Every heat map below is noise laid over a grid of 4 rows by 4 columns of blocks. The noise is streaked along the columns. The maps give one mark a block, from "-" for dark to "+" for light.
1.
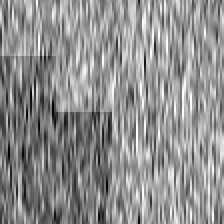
+ + + +
- + + +
- - + +
- - + +
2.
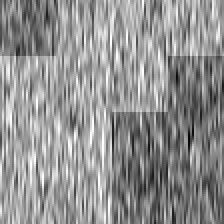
- + + +
+ + + -
+ + - -
+ + - -
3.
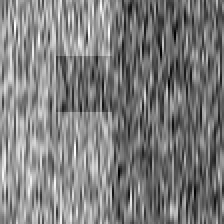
+ + - -
+ - - -
+ + - -
+ + - -
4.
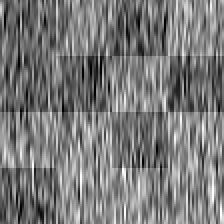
- + - +
- - + -
+ + - +
- + + +
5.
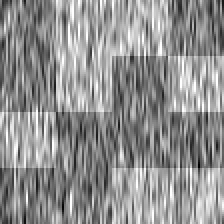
- + + -
- + - +
+ - - -
- - + +
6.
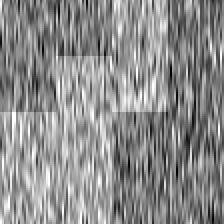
- - + -
- + + -
+ + - -
+ + - -
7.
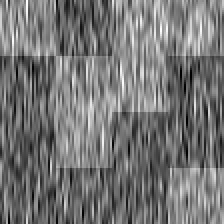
+ - + +
- + + -
- + - -
- - - +
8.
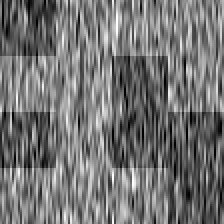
- + + +
+ + - +
- + - -
+ + + -
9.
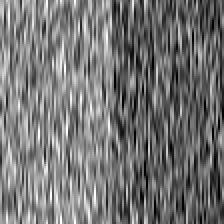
+ + - -
+ + - -
+ + - -
+ + - -
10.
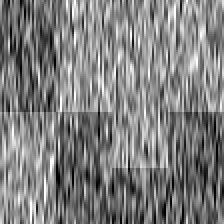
- + + +
- + + +
+ - + -
+ - - -
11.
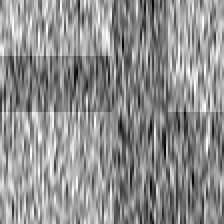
+ + - +
- - - +
+ + - -
+ + - -
